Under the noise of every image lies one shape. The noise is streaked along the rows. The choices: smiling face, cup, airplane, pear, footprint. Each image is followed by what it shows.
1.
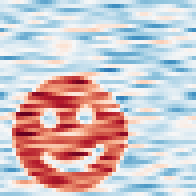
smiling face
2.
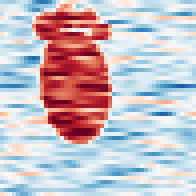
footprint
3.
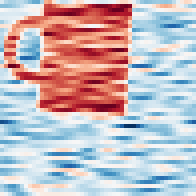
cup
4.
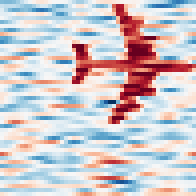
airplane
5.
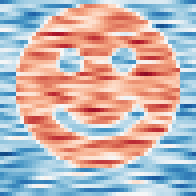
smiling face
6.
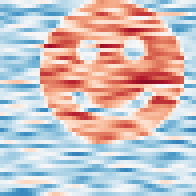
smiling face
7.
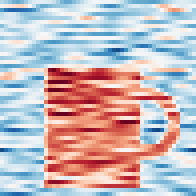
cup
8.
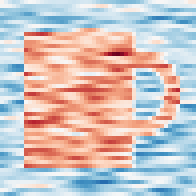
cup
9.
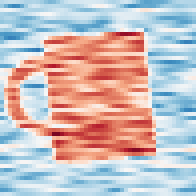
cup
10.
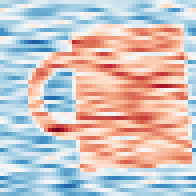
cup
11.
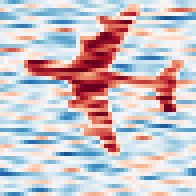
airplane
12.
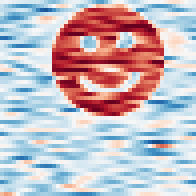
smiling face
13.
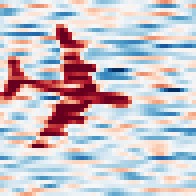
airplane
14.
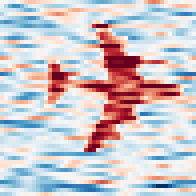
airplane
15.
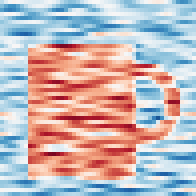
cup
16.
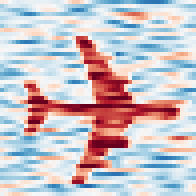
airplane
